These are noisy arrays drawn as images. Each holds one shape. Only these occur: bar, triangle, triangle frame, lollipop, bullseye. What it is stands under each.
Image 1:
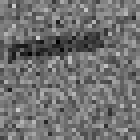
bar
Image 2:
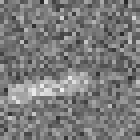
bar
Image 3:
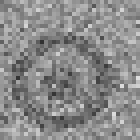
bullseye
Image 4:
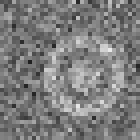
bullseye
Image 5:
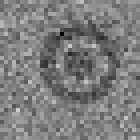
bullseye
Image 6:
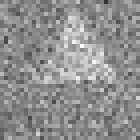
triangle
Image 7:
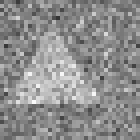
triangle
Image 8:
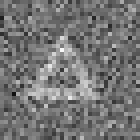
triangle frame
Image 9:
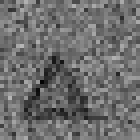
triangle frame
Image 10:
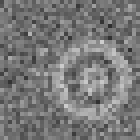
bullseye
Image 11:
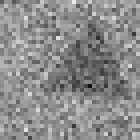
triangle
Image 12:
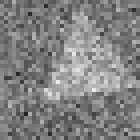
triangle
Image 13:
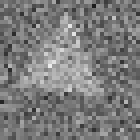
triangle
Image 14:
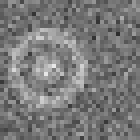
bullseye
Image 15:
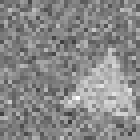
triangle
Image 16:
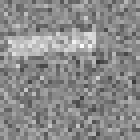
bar
